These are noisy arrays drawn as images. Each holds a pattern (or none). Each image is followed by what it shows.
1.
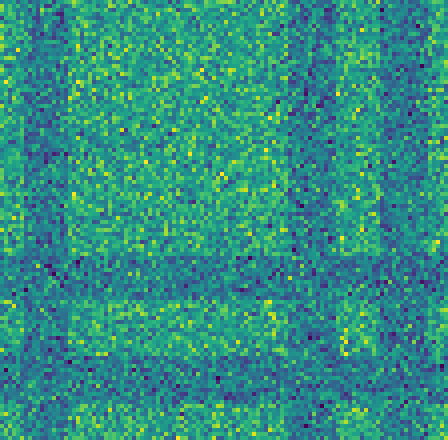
bands of rows crossing bands of columns
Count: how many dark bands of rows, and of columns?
2 and 3
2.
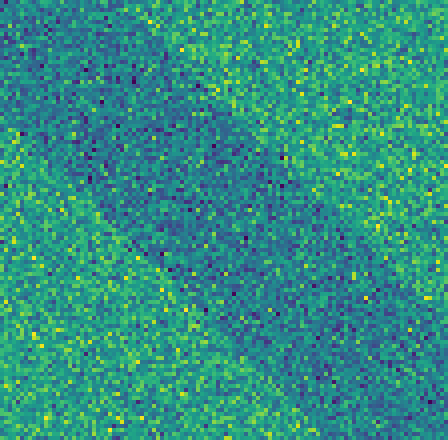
a diagonal band
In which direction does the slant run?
top left to bottom right
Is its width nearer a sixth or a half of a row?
a half
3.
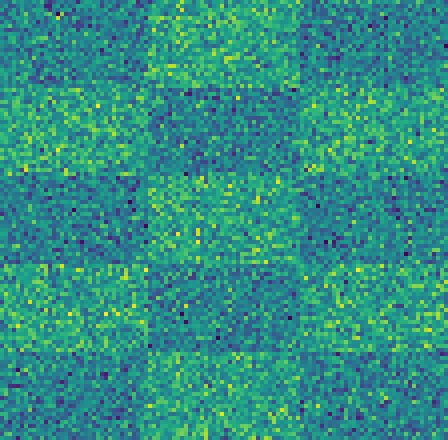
a checkerboard
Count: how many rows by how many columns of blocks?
5 by 3
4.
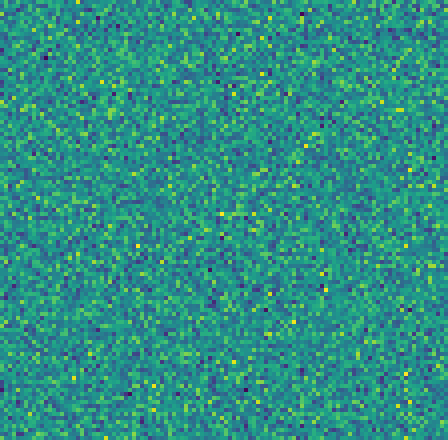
only noise
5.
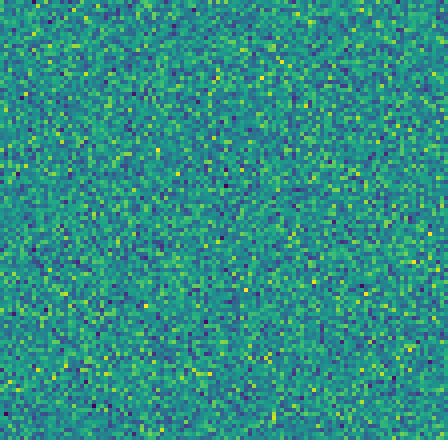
only noise
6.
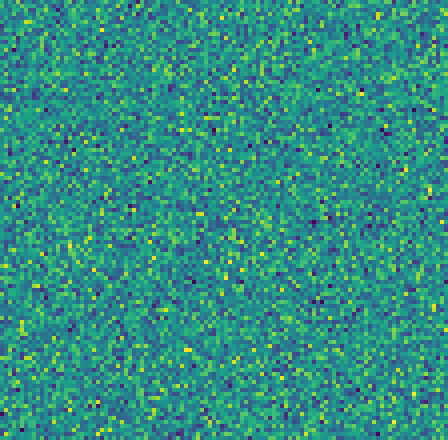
only noise
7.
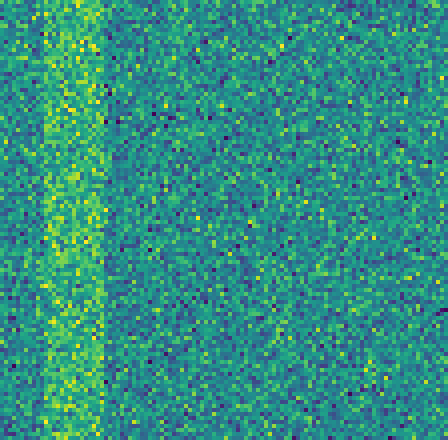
one band of columns
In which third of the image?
left
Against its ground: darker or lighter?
lighter
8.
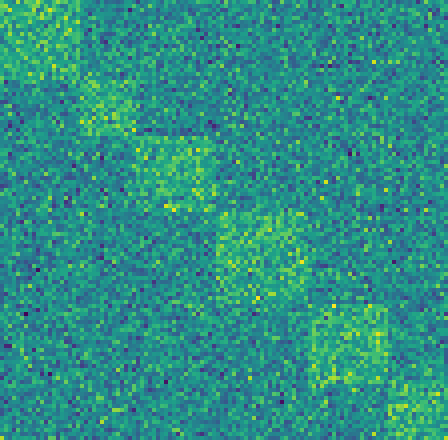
blocks along the diagonal
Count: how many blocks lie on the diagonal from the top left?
6
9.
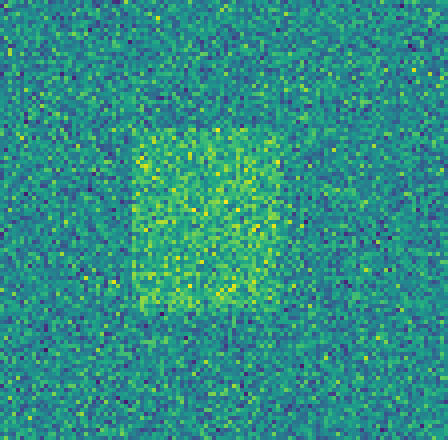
one block
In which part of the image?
centre
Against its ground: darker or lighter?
lighter
